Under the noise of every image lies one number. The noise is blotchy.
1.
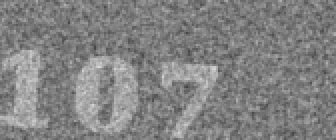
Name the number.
107
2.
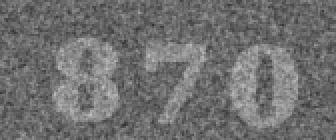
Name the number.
870
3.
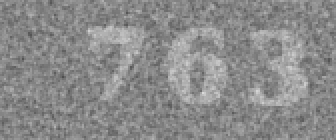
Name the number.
763
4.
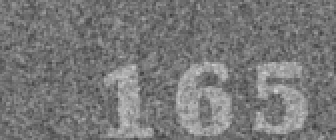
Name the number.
165
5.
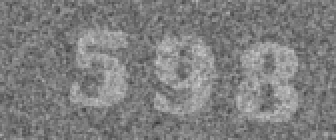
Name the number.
598
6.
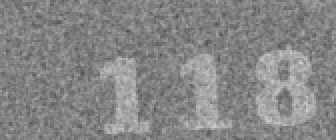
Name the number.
118
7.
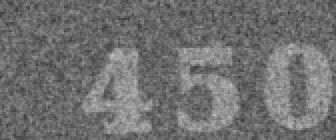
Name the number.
450
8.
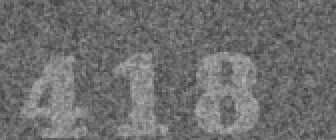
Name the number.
418
